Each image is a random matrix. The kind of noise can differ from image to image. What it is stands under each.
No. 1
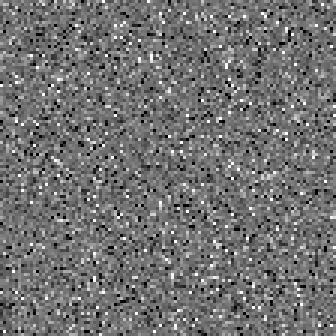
heavy tails
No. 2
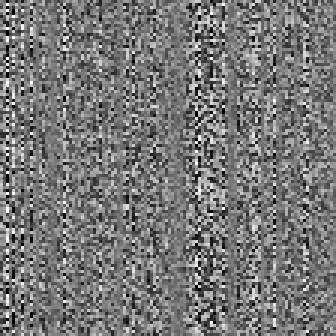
columns of uneven size
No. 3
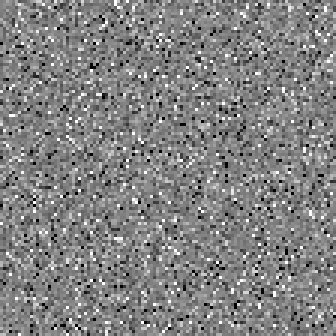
heavy tails
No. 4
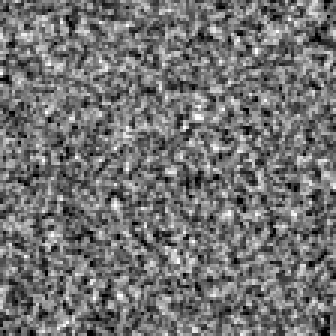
blotchy
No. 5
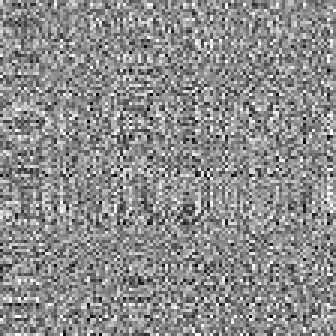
low rank plus noise
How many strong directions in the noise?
three or four
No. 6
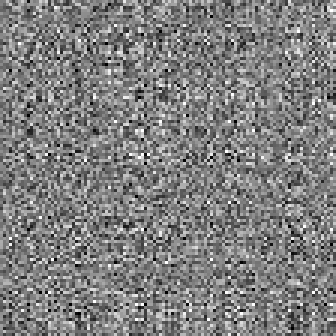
low rank plus noise
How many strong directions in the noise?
three or four
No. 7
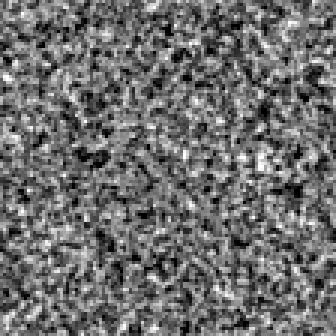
blotchy
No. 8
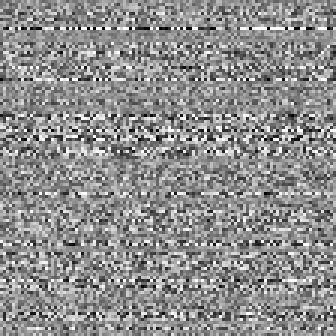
rows of uneven size
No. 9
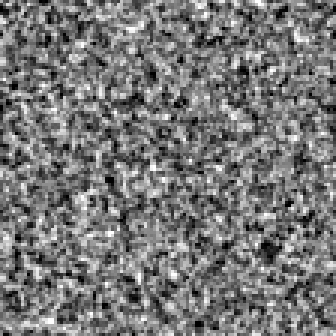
blotchy
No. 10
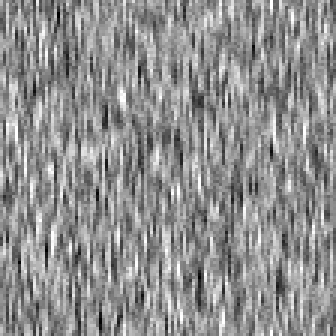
streaked along the columns
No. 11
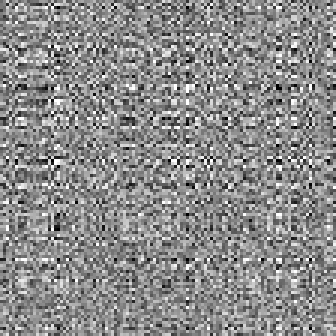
low rank plus noise
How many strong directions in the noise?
two
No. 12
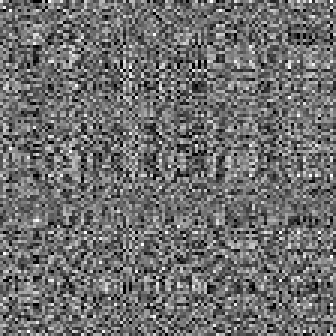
low rank plus noise
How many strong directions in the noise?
three or four
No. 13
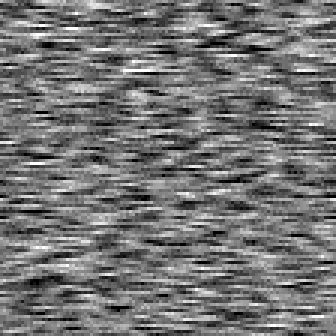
streaked along the rows
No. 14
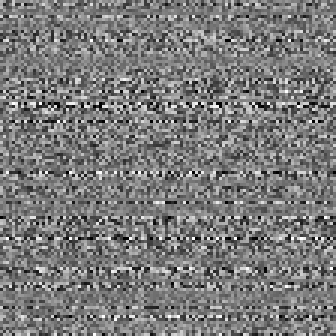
rows of uneven size
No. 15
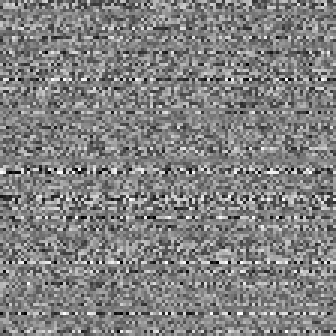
rows of uneven size
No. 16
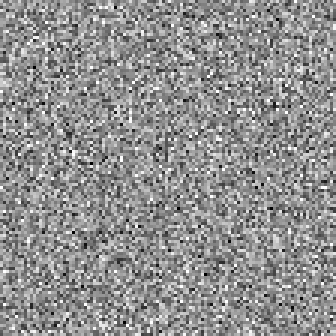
independent entries
